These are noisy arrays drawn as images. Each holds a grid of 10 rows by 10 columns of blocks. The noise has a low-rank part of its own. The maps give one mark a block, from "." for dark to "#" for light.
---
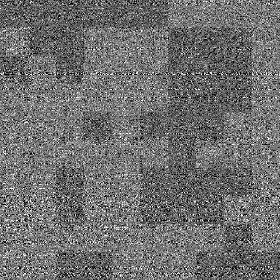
. . . . . . # # # #
# . . # # # . . . #
. # . # # # . . . #
# # # # # # . . . #
# # # . # . . . # #
# # # # # # . # # #
# # . # # . . . . #
# # . # # . . . # #
# # # # # # # # . #
# # . . # # # . . .
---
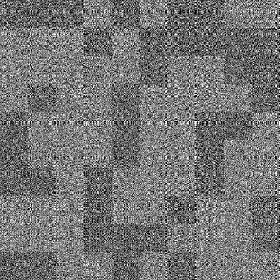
. . . # . # . . # #
# # # . # . . . . .
# # # # # . # # . .
# . # # . # # # # .
. # # # . # # . . #
. # # # . # # . # #
. . # . # # # . # #
# # # . # # . # # .
# # # . . . # # # .
. . # # . # . # # #
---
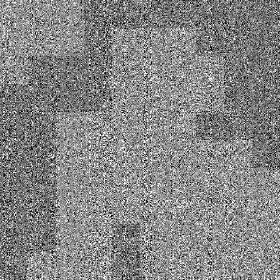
# # # . . . . . . .
# # # . # # # . . .
# . . . # # # # . .
. . . . # # # # . .
. . # # # # # . . .
. . # # # # # # # .
. . # # # # # # # #
. . # # # # # # # #
. . # # . # # # # #
. # # # . # # # # #
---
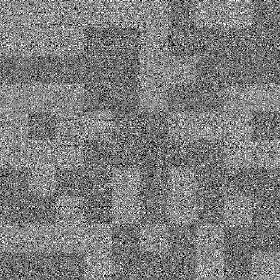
# # # # # # . # # .
# # # . . # . . . .
. . . . . # # . . .
# # # . . # . . # #
# . # # . . # # # .
# # # . . . . . # #
. # . . # . # . . .
. . # . # . # . # .
# # # # . # . # . .
. . . # . . . # . #
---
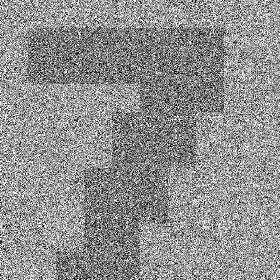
# # # # # # # # # #
# . . . . . . . # #
# . . . . . . . # #
# # # # # . . . # #
# # # # . . . # # #
# # # # . . . # # #
# # # . . . # # # #
# # # . . . # # # #
# # # . . # # # # #
# # . . . # # # # #
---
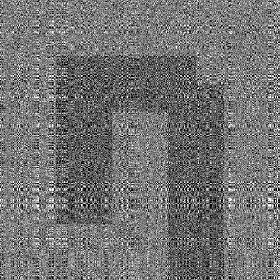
# # # # # # # # # #
# # # # # # # # # #
# # . . . . . # # #
# # . . . . . . # #
# # . . # # . . # #
# # . . # # . . # #
# # . . # # . . # #
# # . . # # . . # #
# # # # # # . . # #
# # # # # # . . # #
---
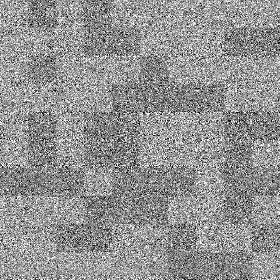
# . # . # # # # # #
# # # . . # # # . .
# . # # # . # # # #
# # # # . . . . # #
# . # . . # # # . .
# . # . . # # # . #
. . . # . . . # . .
# # # . . . # # . #
# # . . # # . # # .
# # # # # # . . . #
